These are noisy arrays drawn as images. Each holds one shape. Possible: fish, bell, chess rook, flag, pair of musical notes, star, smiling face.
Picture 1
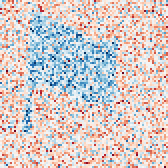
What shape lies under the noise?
flag
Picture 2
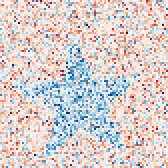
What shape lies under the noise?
star
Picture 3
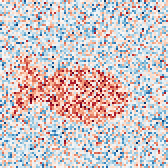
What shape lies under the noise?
fish
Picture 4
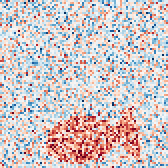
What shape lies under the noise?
fish
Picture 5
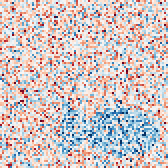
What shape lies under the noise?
fish
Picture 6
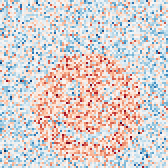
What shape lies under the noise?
smiling face
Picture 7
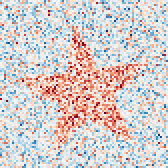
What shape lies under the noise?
star
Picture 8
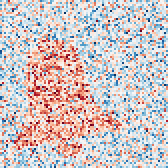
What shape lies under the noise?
bell
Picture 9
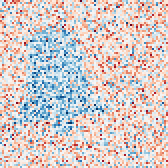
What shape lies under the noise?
bell
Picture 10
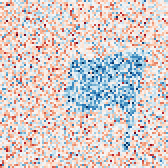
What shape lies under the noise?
flag
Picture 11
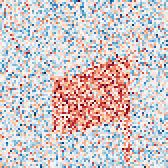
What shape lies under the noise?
flag
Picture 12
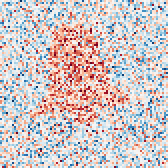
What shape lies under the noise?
bell
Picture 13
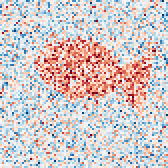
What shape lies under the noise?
fish
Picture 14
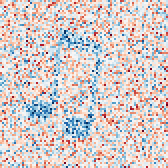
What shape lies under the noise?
pair of musical notes
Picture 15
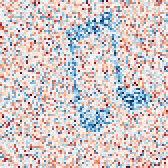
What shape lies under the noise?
pair of musical notes
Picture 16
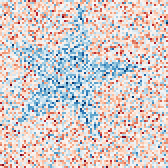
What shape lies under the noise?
star
